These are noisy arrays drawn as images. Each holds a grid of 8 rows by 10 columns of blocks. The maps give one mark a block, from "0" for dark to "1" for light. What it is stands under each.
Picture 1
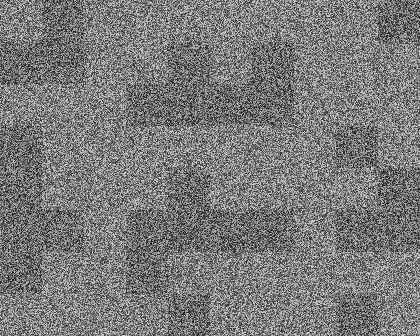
1 0 1 1 1 1 1 1 1 0
0 0 1 1 0 1 0 1 1 1
1 1 1 0 0 0 0 1 1 1
0 1 1 1 1 1 1 1 0 1
0 1 1 1 0 1 1 1 1 0
0 0 1 0 0 0 0 1 0 0
0 1 1 0 1 1 1 1 1 1
1 1 1 1 0 1 1 1 0 1
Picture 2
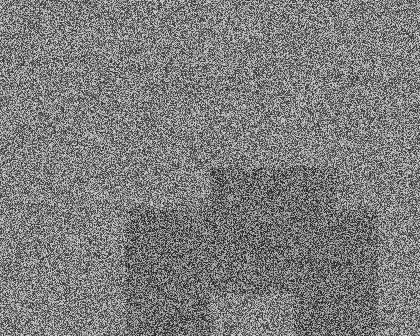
1 1 1 1 1 1 1 1 1 1
1 1 1 1 1 1 1 1 1 1
1 1 1 1 1 1 1 1 1 1
1 1 1 1 1 1 1 1 1 1
1 1 1 1 1 0 0 0 1 1
1 1 1 0 0 0 0 0 0 1
1 1 1 0 0 0 0 0 0 1
1 1 1 0 0 1 1 0 0 1
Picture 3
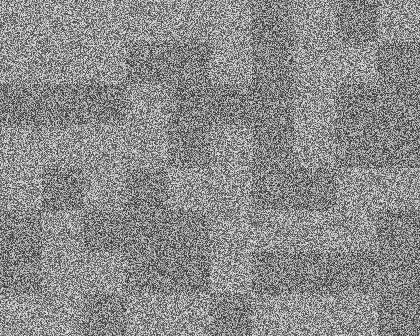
1 1 1 1 1 1 0 1 0 1
1 1 1 0 0 1 0 1 1 0
0 0 0 1 0 0 0 1 0 0
1 1 1 1 0 1 0 1 0 0
1 0 1 0 1 1 0 0 1 1
0 1 0 0 0 1 1 1 1 0
0 1 1 0 0 1 0 0 0 0
1 1 0 1 1 0 1 1 1 0
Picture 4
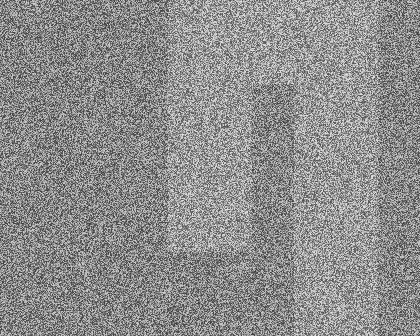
0 0 0 0 1 1 1 1 1 0
0 0 0 0 1 1 1 1 1 0
0 0 0 0 1 1 0 1 1 0
0 0 0 0 1 1 0 1 1 0
0 0 0 0 1 1 0 1 1 0
0 0 0 0 1 1 0 1 1 0
0 0 0 0 0 0 0 1 1 0
0 0 0 0 0 0 0 1 1 0
